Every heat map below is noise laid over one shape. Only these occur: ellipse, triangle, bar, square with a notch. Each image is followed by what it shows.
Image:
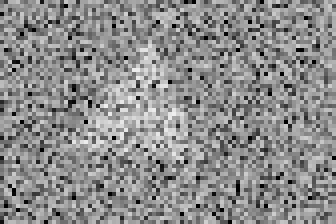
triangle
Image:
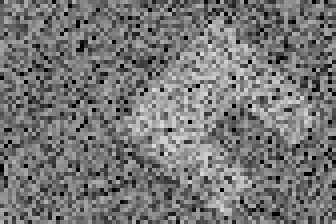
square with a notch
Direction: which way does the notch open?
down and right
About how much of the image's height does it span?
nearly all
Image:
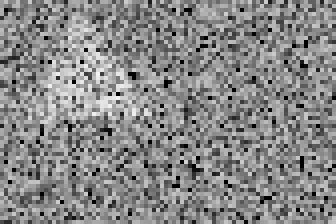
triangle
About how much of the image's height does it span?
half
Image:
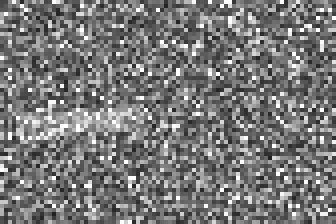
bar
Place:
middle left
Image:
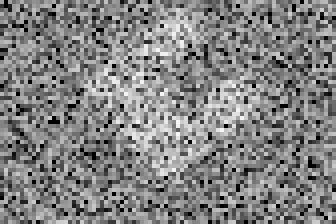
square with a notch
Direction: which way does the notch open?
up and right
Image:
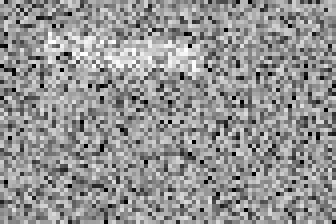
bar
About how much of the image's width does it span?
half
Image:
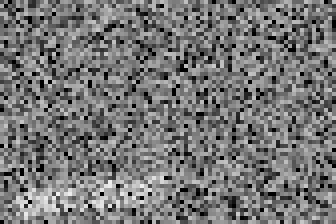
bar
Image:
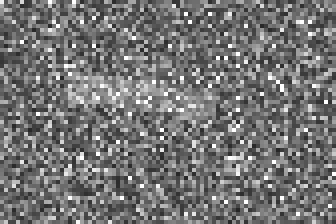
bar
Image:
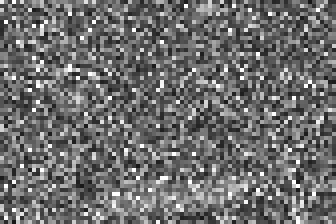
bar
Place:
bottom middle
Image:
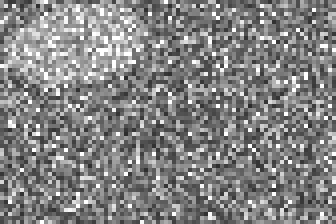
ellipse
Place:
top left
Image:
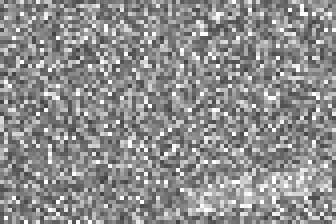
bar
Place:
bottom right
